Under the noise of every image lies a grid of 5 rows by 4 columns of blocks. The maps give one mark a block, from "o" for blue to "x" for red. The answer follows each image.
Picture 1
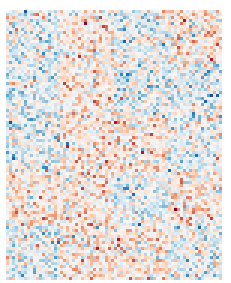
oxox
oxoo
oxxo
xxox
oxxo
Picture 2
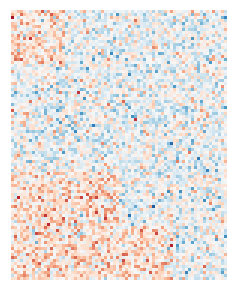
xooo
oooo
oooo
xxoo
xxxo
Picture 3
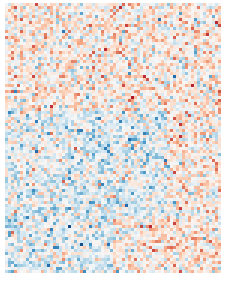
xxxx
xxxx
ooox
ooox
ooxx
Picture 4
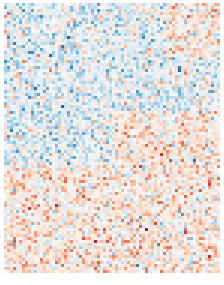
ooox
oooo
ooxx
xxxx
xxxx
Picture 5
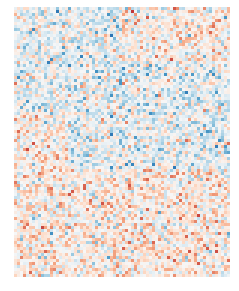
ooxx
oooo
xooo
xxxx
xxxx
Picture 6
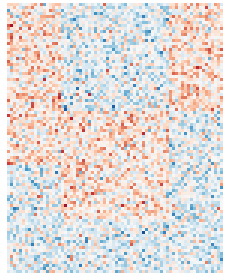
xoox
xoox
xxxo
oxxo
oooo
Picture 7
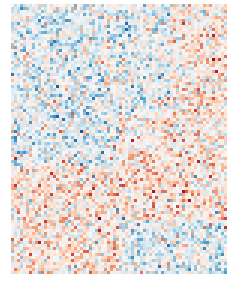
ooox
ooox
ooxx
xxxx
xxoo
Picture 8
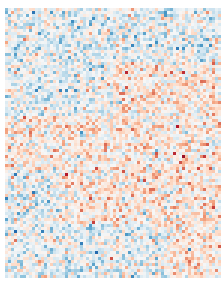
oooo
ooxx
xxxx
oxxx
ooox
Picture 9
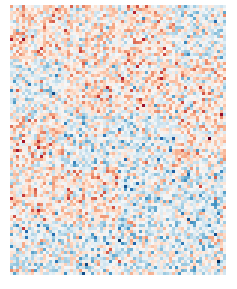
xxxo
oxxx
xoox
xxoo
oooo
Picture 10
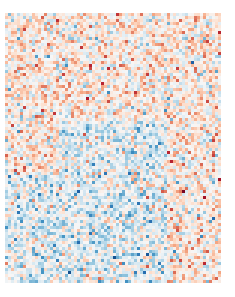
xxxx
xxxx
xoox
ooox
ooox
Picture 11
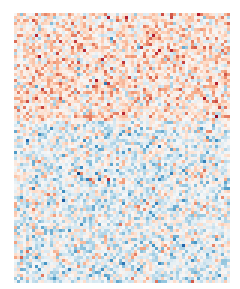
xxxx
xxxx
oooo
oooo
oooo
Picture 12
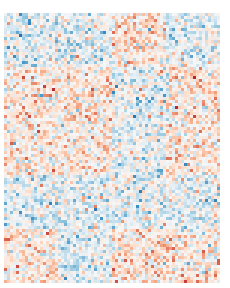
ooxo
xxox
xxox
oooo
xoxx
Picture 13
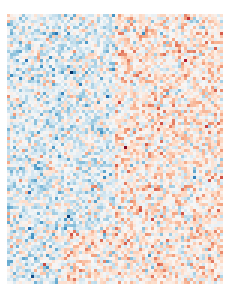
ooxx
ooxx
ooxx
ooxx
oxxx
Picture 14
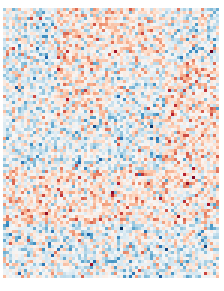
oxxo
oxox
ooox
xxxx
oooo
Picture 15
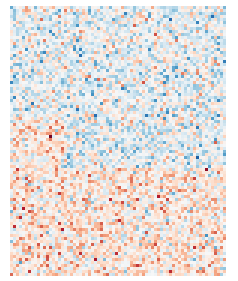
oooo
oooo
xooo
xxxx
xxxx
